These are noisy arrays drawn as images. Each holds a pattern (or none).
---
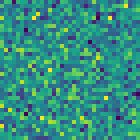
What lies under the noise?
only noise
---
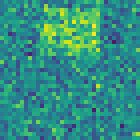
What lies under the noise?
one block
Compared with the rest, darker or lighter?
lighter
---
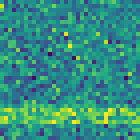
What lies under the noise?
one band of rows
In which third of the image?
bottom
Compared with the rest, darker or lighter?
lighter
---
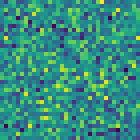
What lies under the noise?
only noise
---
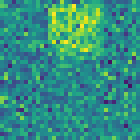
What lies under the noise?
one block
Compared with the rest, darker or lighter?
lighter
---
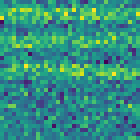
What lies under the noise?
bands of rows
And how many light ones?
3
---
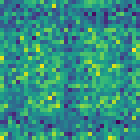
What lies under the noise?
bands of rows crossing bands of columns
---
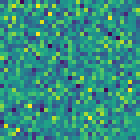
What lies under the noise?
only noise
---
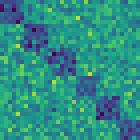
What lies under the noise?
blocks along the diagonal
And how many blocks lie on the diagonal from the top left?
6
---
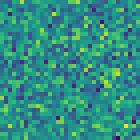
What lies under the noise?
only noise
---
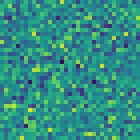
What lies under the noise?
only noise
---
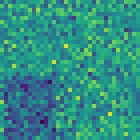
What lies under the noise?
one block
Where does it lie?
bottom left
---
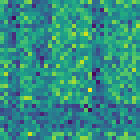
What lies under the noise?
bands of rows crossing bands of columns
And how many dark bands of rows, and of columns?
1 and 3
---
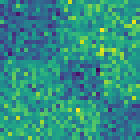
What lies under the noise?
blocks along the diagonal
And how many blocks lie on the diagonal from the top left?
3
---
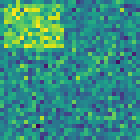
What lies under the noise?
one block
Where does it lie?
top left
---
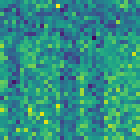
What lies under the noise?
bands of rows crossing bands of columns
